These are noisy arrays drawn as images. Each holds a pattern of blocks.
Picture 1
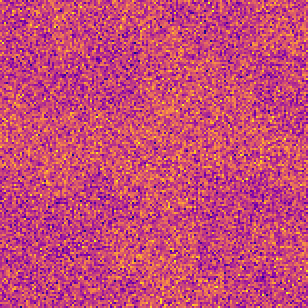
mirrored about the diagonal from the bottom left
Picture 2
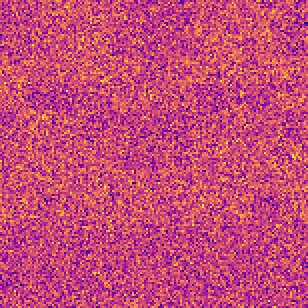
left and right mirror each other
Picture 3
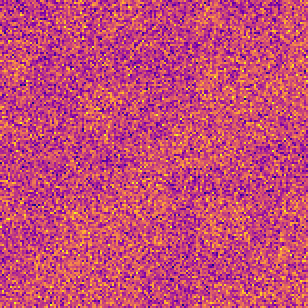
mirrored about the diagonal from the top left
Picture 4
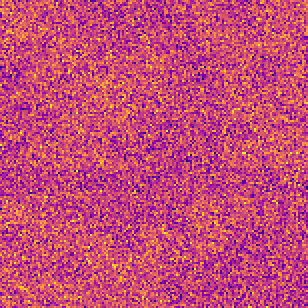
mirrored about the diagonal from the top left
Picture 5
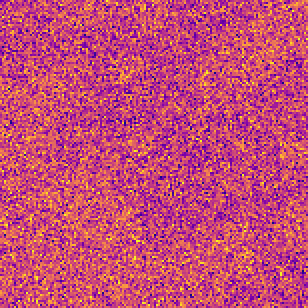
mirrored about the diagonal from the bottom left
